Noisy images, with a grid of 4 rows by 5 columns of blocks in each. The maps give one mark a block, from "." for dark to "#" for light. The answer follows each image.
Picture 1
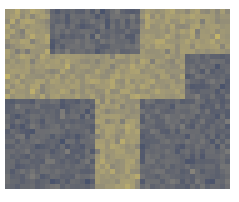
#..##
####.
..#..
..#..
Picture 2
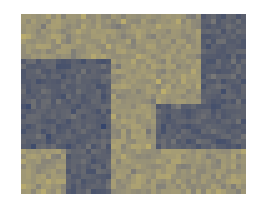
####.
..##.
..#..
#.###
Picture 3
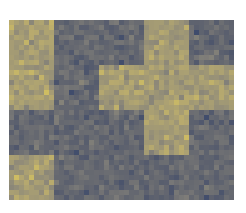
#..#.
#.###
...#.
#....
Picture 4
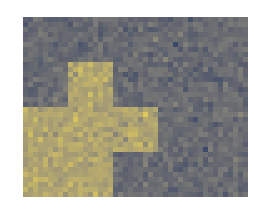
.....
.#...
###..
##...
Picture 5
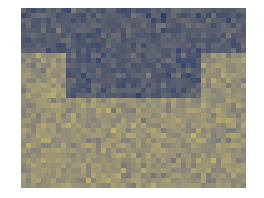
.....
#...#
#####
#####
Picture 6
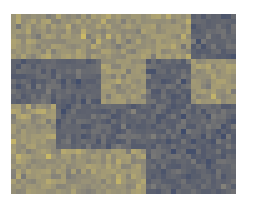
####.
..#.#
#....
###..
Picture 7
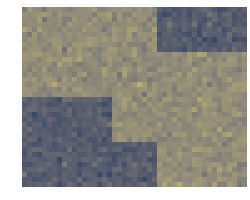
###..
#####
..###
...##
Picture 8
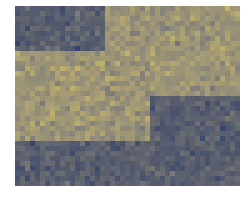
..###
#####
###..
.....
